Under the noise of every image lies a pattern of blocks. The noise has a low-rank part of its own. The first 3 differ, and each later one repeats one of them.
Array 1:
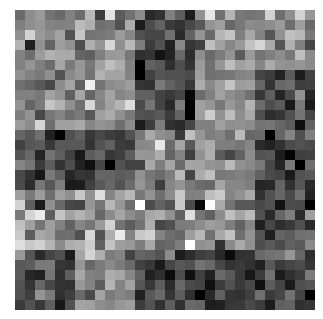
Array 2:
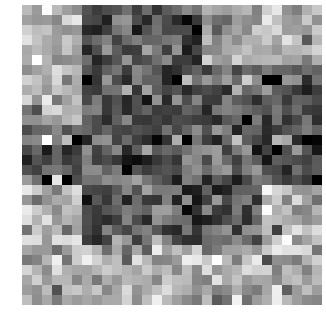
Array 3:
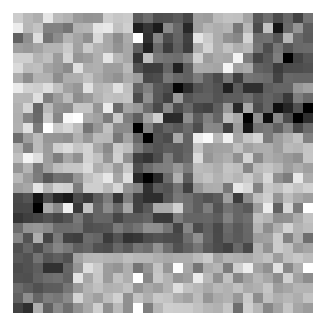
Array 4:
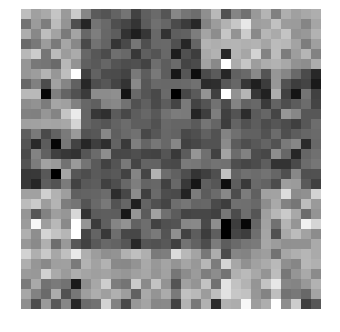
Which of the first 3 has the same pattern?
2
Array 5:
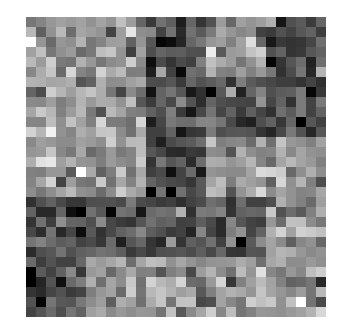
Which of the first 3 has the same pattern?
3
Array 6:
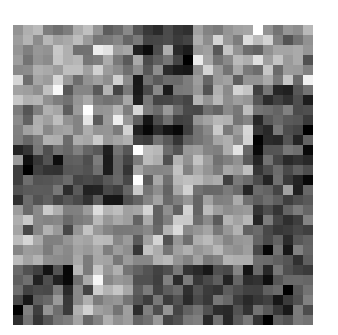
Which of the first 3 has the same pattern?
1
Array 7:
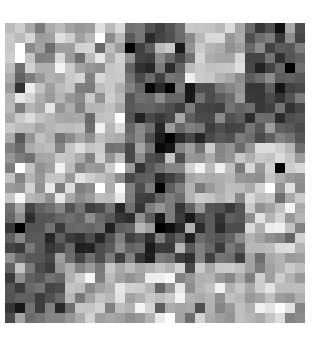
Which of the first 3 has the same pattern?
3
